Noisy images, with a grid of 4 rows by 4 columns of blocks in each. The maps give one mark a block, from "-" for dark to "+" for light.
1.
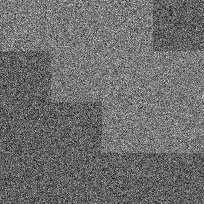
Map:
+ + + -
- + + +
- - + +
- - - -
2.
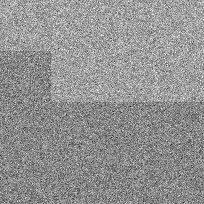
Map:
+ + + +
- + + +
- - - -
- - - -
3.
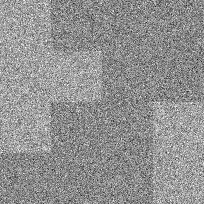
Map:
+ - - -
+ + - -
+ - - +
- - - +
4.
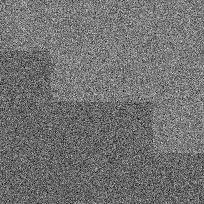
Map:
+ + + +
- + + +
- - - +
- - - -
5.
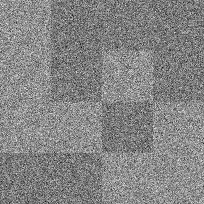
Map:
+ - - -
+ - + -
+ + - +
- - + +
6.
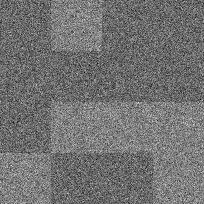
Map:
- + - -
- - - -
- + + +
+ - - +
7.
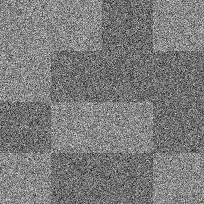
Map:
+ + - +
+ - - -
- + + -
+ - - +
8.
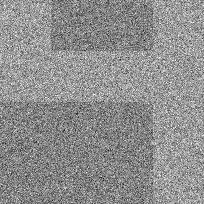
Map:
+ - - +
+ + + +
- - - +
- - - +
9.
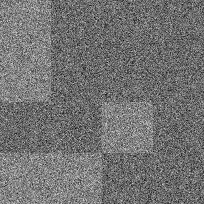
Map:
+ - - -
+ - - -
- - + -
+ + - -
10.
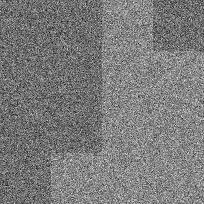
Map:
- - + -
- - + +
- - + +
- + + +
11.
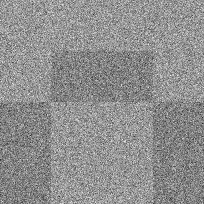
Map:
+ + + +
+ - - +
- + + -
- + + -
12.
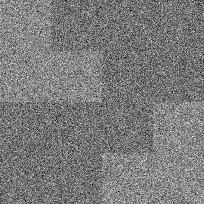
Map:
+ - - -
+ + - -
- - - +
- - + +
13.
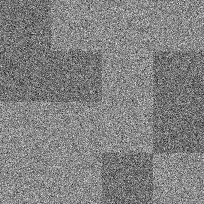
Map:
- + + +
- - + -
+ + + -
+ + - +
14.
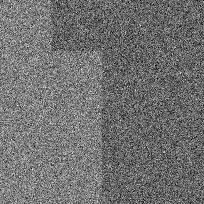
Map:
+ - - -
+ + - -
+ + - -
+ + - -
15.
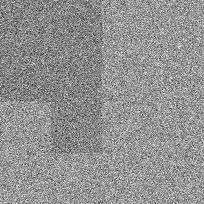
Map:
- - + +
- - + +
+ - + +
+ + + +
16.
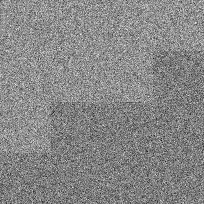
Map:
+ + + +
+ + + -
+ - - -
- - - -
